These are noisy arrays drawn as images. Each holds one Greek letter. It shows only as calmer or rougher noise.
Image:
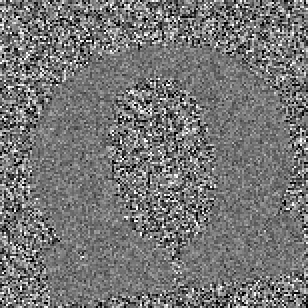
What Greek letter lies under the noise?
omega
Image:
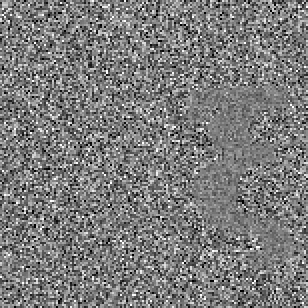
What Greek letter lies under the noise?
xi
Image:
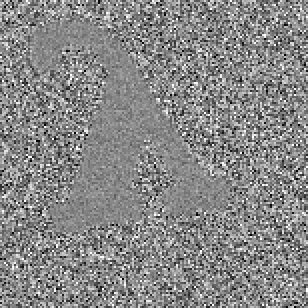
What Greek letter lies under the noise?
lambda
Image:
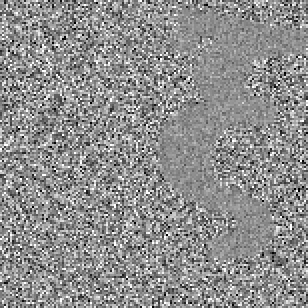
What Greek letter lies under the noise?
xi
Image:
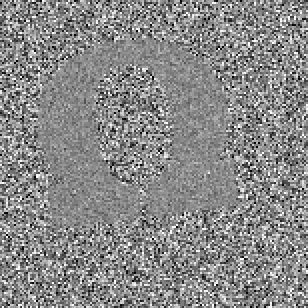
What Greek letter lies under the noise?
omega
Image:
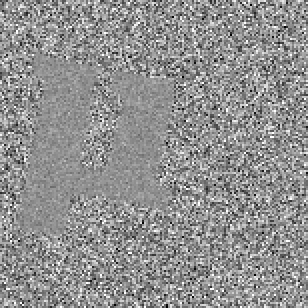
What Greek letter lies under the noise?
mu
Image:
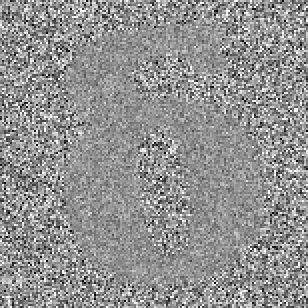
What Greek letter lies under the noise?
delta
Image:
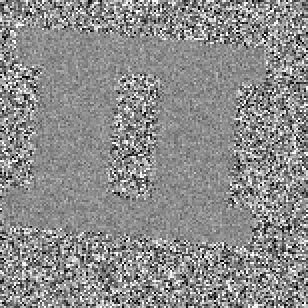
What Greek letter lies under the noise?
pi
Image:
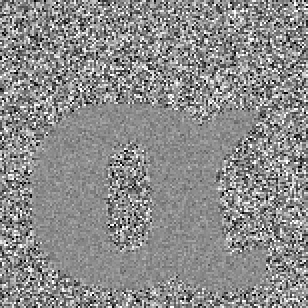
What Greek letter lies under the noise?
alpha
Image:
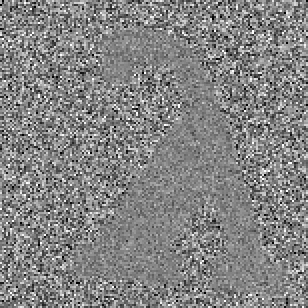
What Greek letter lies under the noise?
lambda
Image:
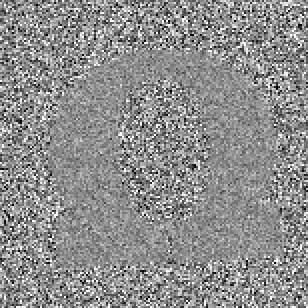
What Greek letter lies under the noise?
omega
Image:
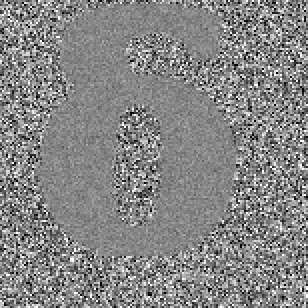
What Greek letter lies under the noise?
delta
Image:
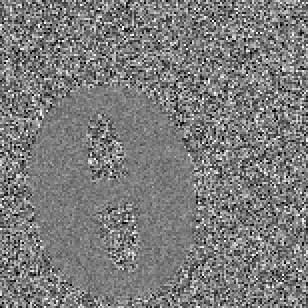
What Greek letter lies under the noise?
theta
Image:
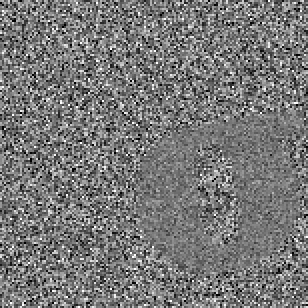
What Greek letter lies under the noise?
sigma
